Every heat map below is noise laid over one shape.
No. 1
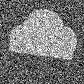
cloud
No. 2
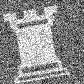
chess rook
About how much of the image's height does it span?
nearly all
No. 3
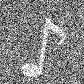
musical note
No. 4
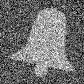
bell
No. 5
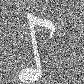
musical note
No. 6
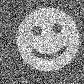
smiling face
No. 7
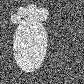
footprint
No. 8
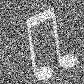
pair of musical notes
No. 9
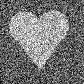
heart
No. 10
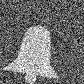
bell
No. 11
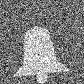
bell
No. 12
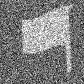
flag
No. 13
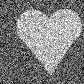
heart
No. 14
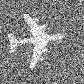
airplane
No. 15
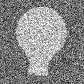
light bulb
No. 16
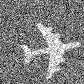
airplane
